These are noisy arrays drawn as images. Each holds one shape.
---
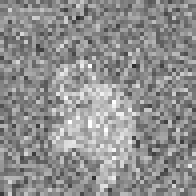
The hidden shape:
teapot
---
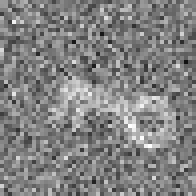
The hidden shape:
key
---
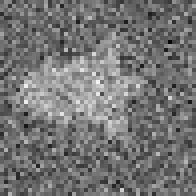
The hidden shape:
bell
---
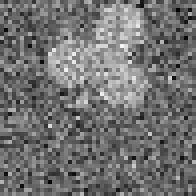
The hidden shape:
club
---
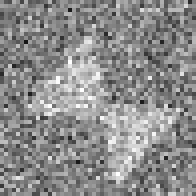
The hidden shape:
bow tie
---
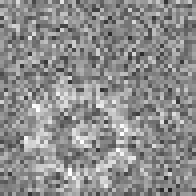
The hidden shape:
gear
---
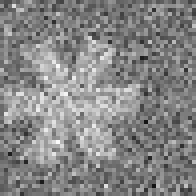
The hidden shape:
asterisk
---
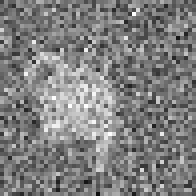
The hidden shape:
teapot
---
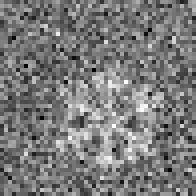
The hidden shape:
snowflake
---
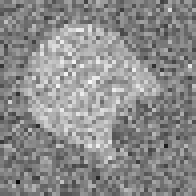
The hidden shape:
cat's head
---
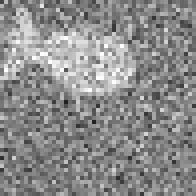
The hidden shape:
fish
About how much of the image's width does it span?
two thirds
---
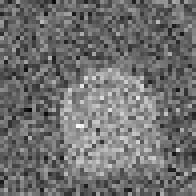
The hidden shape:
ghost
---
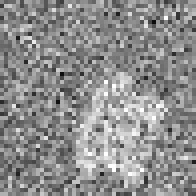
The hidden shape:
telephone
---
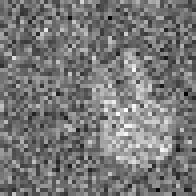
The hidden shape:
rabbit's head
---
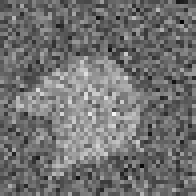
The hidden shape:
cat's head
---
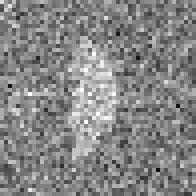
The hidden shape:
umbrella
